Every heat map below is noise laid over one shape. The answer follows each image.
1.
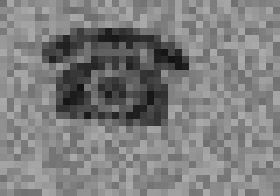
dark telephone
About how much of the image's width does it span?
half
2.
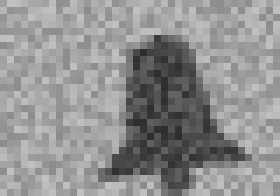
dark bell
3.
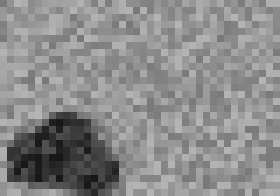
dark cloud, bottom left
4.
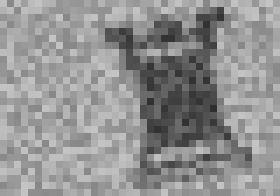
dark chess rook
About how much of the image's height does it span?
nearly all
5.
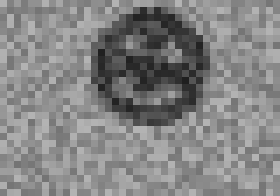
dark smiling face
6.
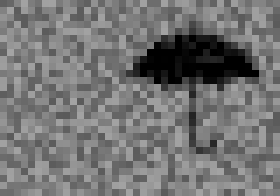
dark umbrella
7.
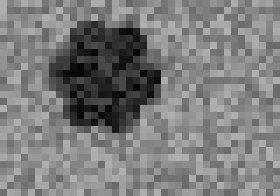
dark flower
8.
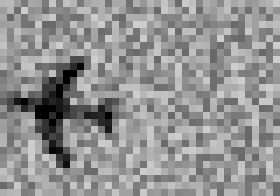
dark airplane
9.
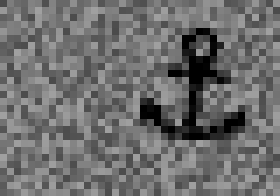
dark anchor
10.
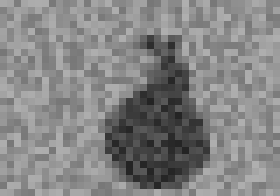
dark pear
